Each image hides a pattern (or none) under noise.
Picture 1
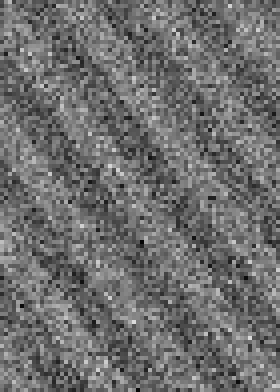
diagonal stripes
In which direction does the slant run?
top left to bottom right
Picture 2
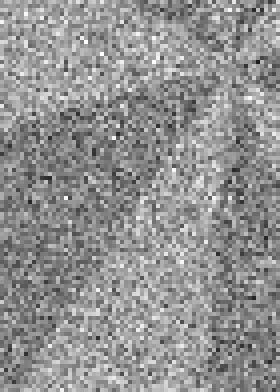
spokes from one point
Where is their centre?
top right
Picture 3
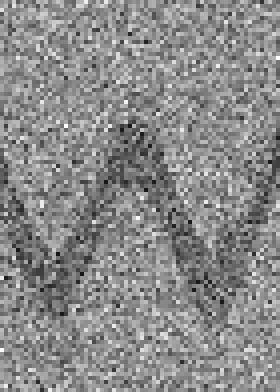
a wavy band
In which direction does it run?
left to right
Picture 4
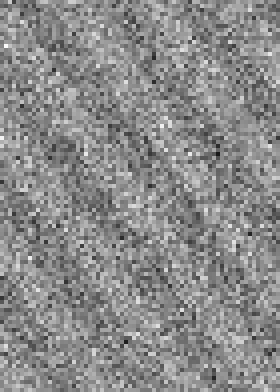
diagonal stripes
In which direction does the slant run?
top left to bottom right
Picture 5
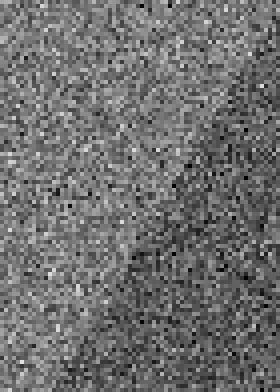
a sharp edge
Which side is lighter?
top left
